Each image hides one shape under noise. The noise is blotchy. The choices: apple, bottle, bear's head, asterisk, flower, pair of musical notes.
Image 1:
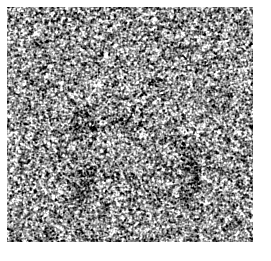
pair of musical notes
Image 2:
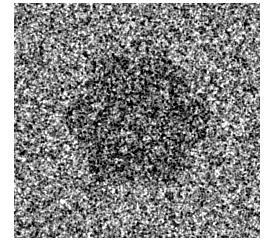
flower
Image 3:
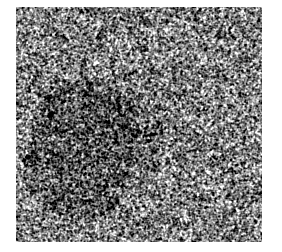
apple
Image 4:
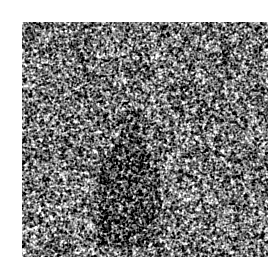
bottle
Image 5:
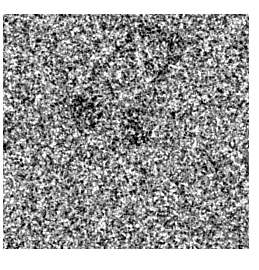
pair of musical notes
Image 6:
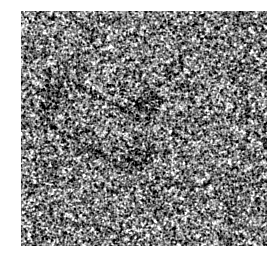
pair of musical notes
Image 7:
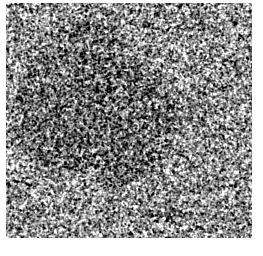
apple
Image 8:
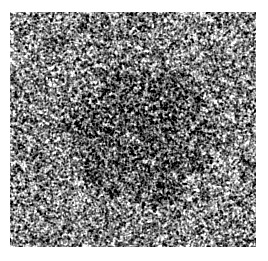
flower
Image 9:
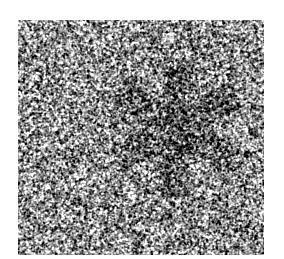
asterisk
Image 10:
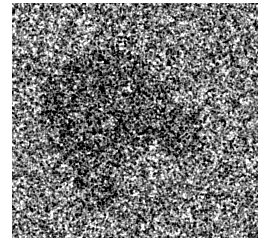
bear's head
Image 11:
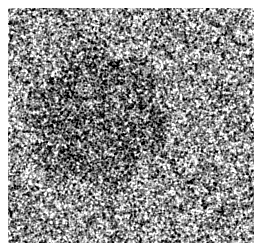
flower
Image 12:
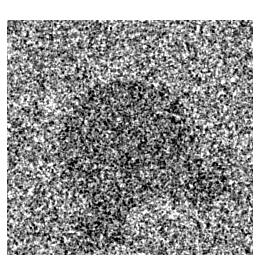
bear's head
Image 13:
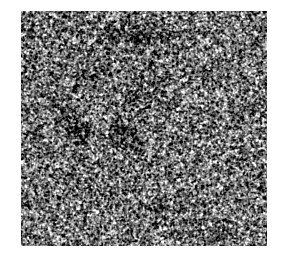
pair of musical notes
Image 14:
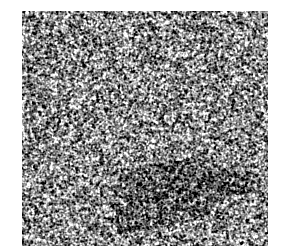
bottle
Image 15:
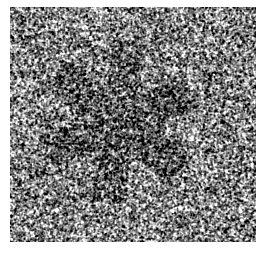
asterisk
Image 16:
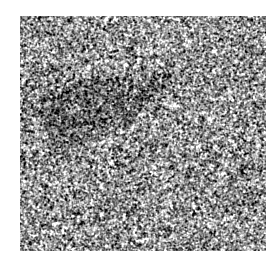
bottle
